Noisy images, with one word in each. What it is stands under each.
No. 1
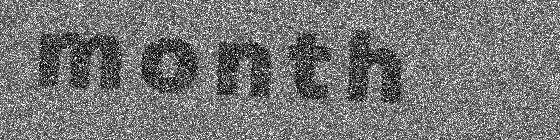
month
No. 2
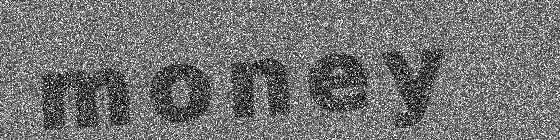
money
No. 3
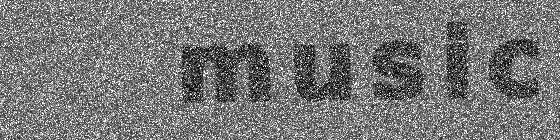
music
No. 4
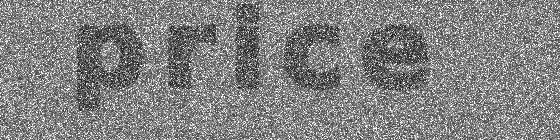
price
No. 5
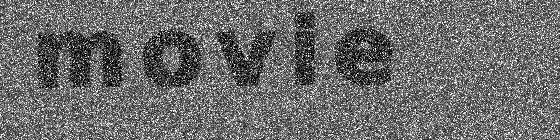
movie
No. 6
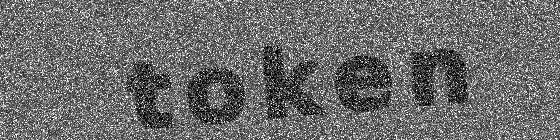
token
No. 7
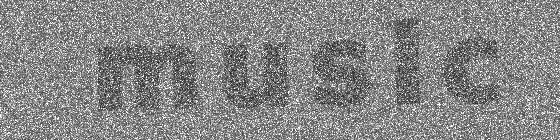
music
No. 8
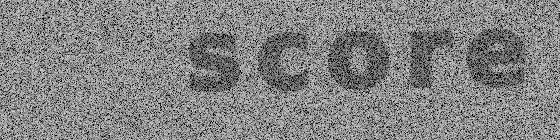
score
